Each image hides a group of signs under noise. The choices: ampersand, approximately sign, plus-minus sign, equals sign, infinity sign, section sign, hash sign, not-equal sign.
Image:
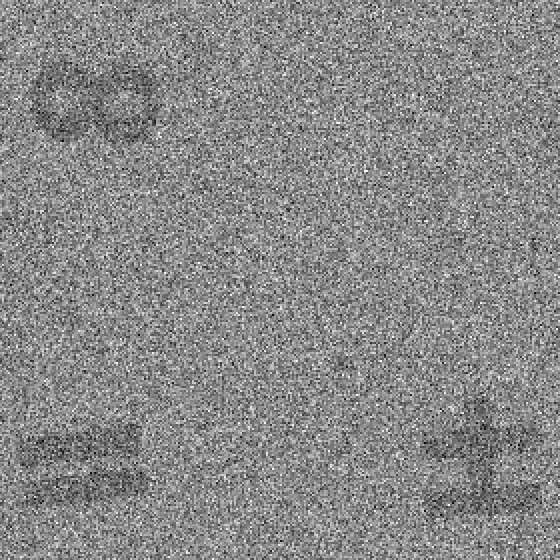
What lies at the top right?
nothing
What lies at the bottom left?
equals sign
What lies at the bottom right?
plus-minus sign
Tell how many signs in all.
3
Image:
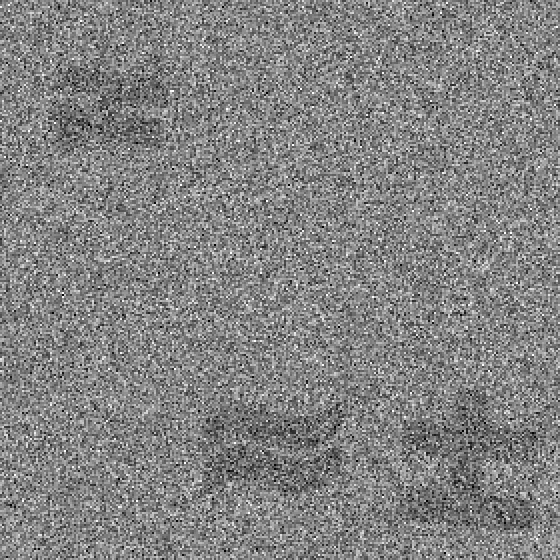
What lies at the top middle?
nothing
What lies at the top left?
not-equal sign
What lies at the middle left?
nothing
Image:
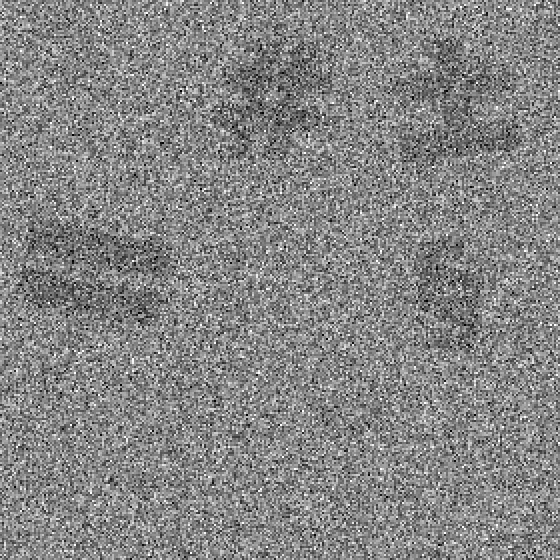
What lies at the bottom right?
nothing
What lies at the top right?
plus-minus sign
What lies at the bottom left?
nothing
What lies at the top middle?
hash sign
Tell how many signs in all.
4
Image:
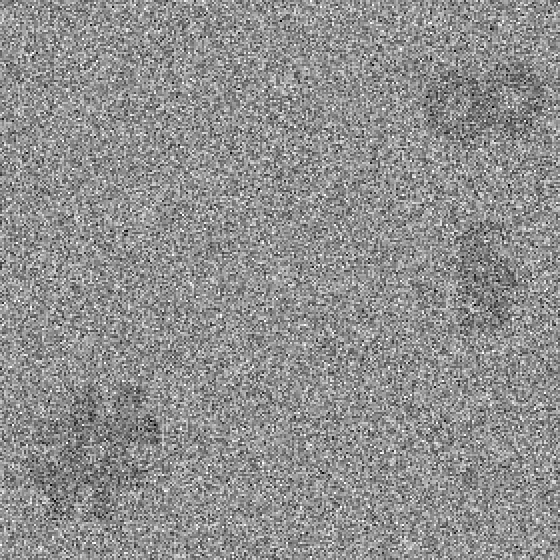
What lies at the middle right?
section sign
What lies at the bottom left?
hash sign
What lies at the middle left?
nothing
